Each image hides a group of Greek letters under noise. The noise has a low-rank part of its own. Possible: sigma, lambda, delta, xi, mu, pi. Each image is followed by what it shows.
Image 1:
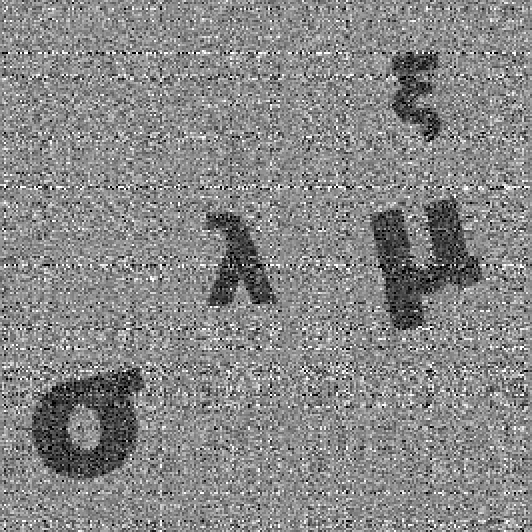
top right: xi; centre: lambda; middle right: mu; bottom left: sigma
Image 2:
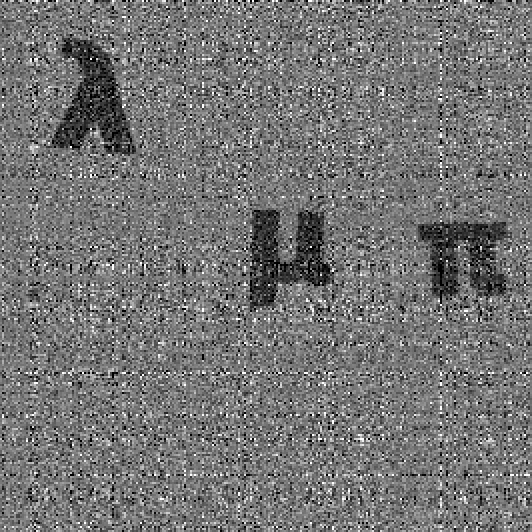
top left: lambda; centre: mu; middle right: pi
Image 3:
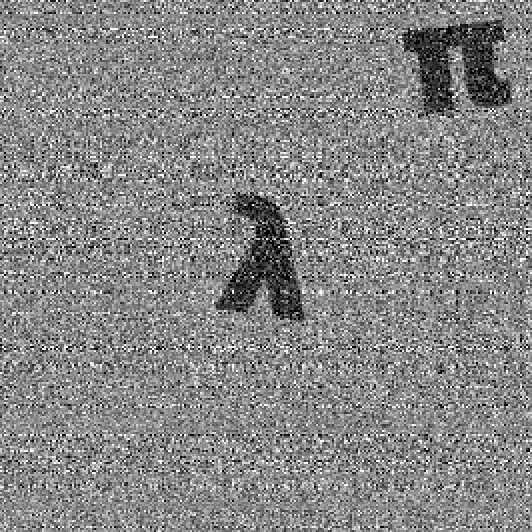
top right: pi; centre: lambda
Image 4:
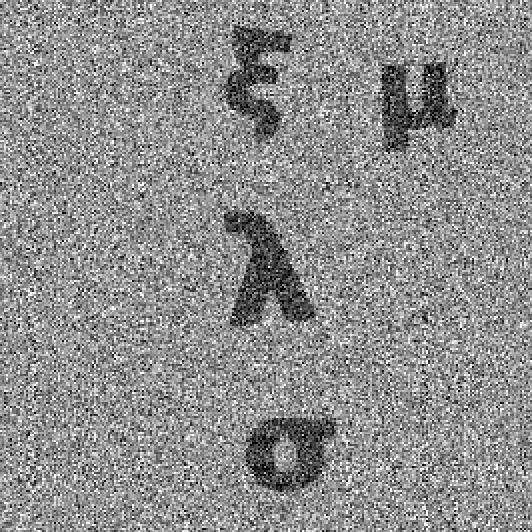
top middle: xi; top right: mu; centre: lambda; bottom middle: sigma
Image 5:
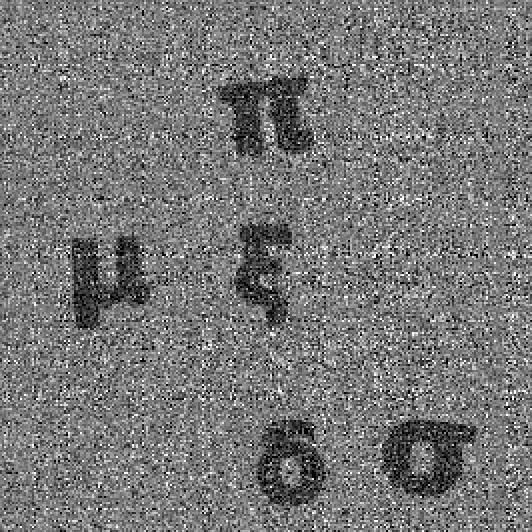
top middle: pi; middle left: mu; centre: xi; bottom middle: delta; bottom right: sigma
